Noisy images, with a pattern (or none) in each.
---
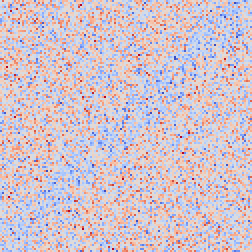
a diagonal band
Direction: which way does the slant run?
bottom left to top right
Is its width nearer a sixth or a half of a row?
a sixth
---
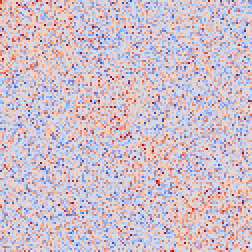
blocks along the diagonal
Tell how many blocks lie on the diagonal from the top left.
4
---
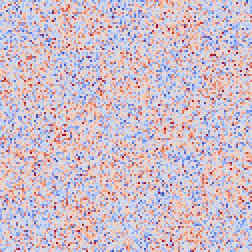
a checkerboard
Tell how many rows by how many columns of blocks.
5 by 5
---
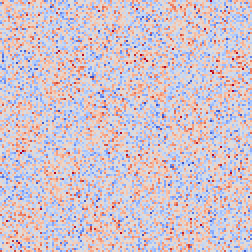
a checkerboard
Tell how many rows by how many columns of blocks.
5 by 6
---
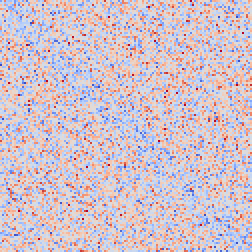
a diagonal band
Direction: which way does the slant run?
top left to bottom right
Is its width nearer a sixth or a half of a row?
a sixth
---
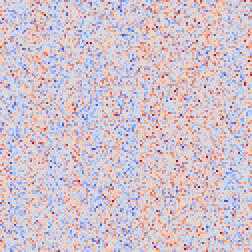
bands of columns
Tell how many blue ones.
5
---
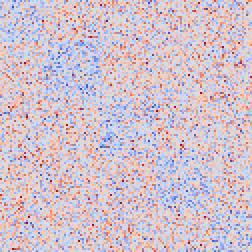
blocks along the diagonal
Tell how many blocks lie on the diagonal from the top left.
5
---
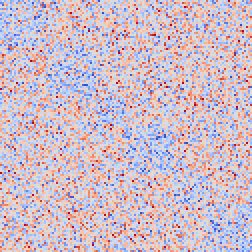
blocks along the diagonal
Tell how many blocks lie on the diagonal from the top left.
6
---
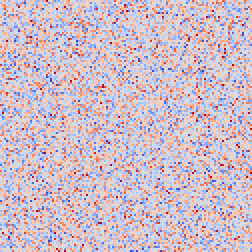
only noise
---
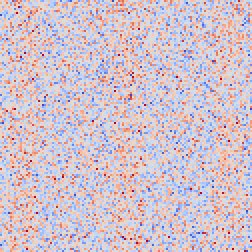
bands of columns
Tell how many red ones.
3
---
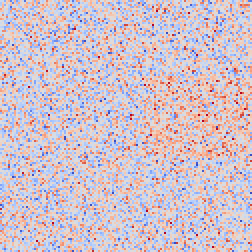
one block
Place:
middle right
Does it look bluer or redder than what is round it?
redder
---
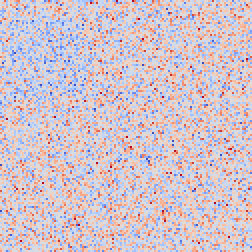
one block
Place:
top left
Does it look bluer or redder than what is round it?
bluer
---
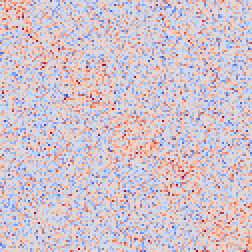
blocks along the diagonal
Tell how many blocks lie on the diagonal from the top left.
6
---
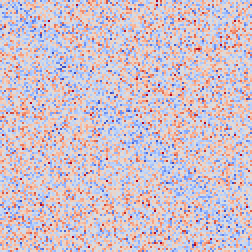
a diagonal band
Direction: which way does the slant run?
top left to bottom right
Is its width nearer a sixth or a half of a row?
a sixth
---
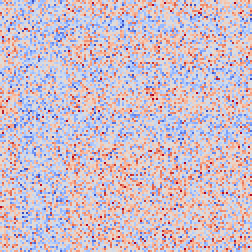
bands of rows crossing bands of columns
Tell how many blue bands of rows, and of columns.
3 and 1
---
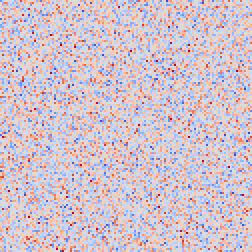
only noise
